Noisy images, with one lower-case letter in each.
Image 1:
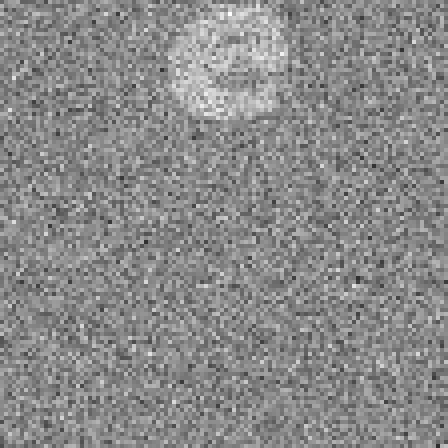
e
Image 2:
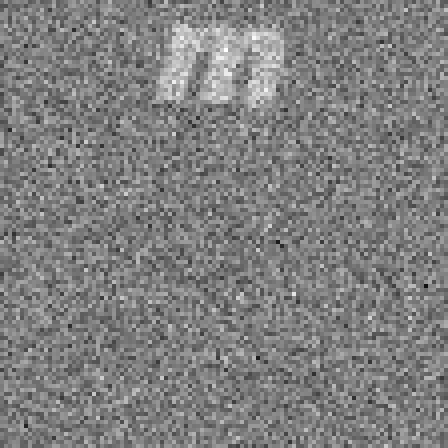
m
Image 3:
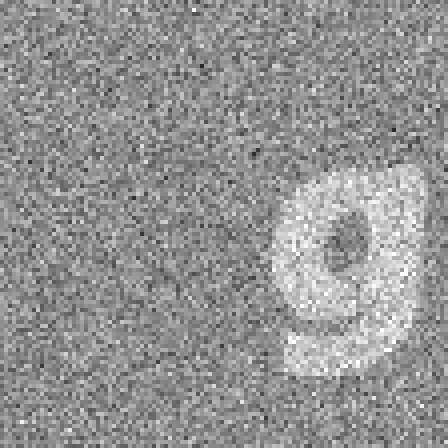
g
